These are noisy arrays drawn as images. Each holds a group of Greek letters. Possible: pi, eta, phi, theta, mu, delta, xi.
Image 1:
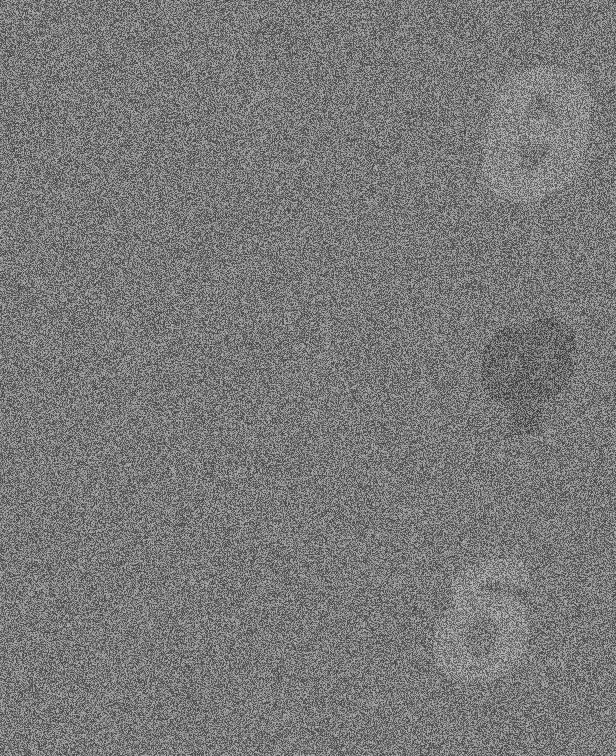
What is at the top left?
nothing
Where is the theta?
top right
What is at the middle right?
phi
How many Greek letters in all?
3
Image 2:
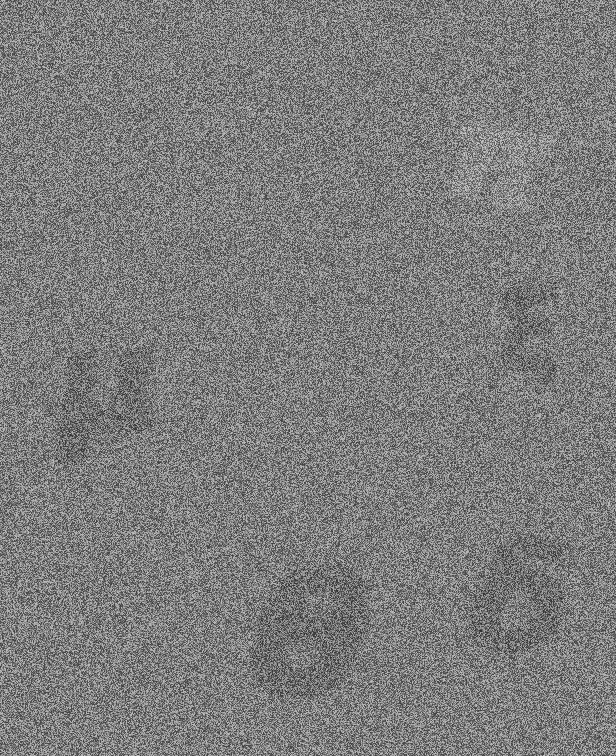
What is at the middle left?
mu
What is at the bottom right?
delta
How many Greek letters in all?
5
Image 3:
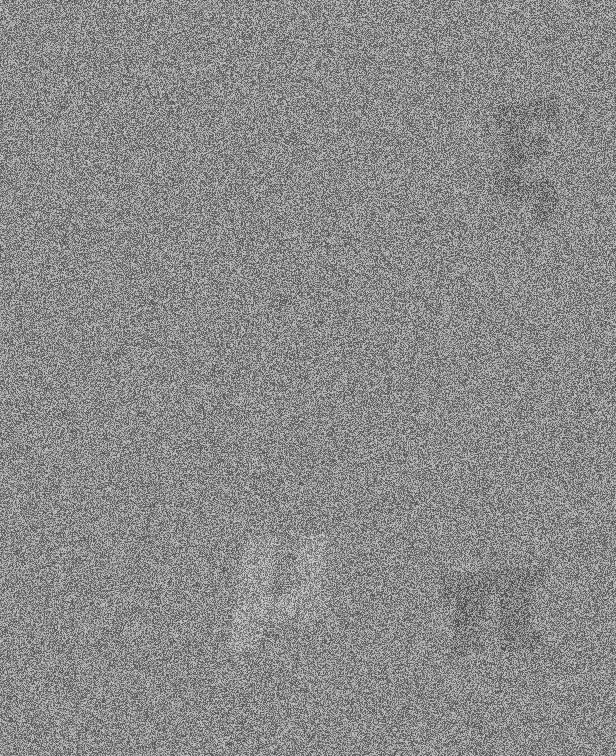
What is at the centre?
nothing
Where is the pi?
bottom right
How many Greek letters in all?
3
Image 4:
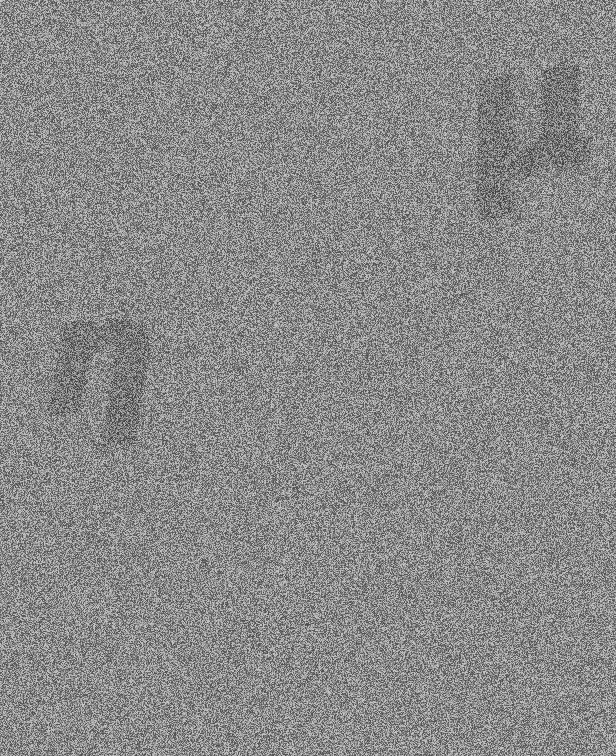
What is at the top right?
mu
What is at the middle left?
eta
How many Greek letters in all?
2
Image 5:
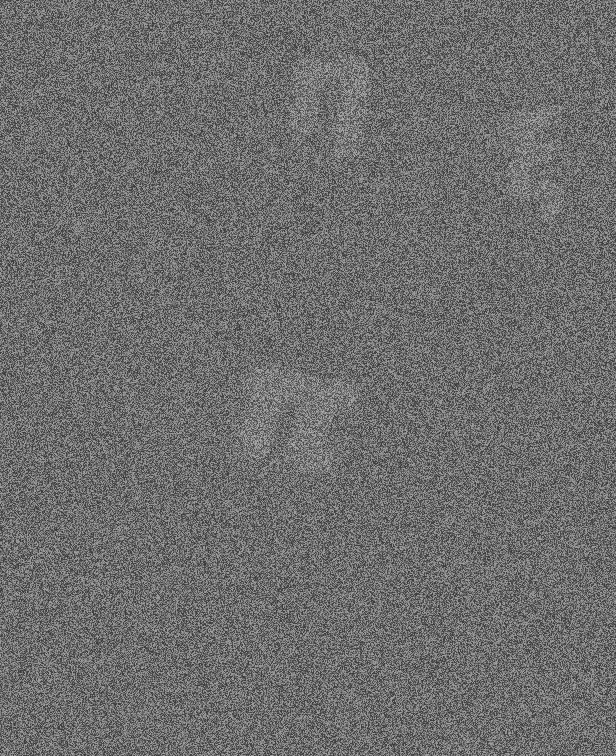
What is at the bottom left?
nothing
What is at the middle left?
nothing
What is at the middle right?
nothing
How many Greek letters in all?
3
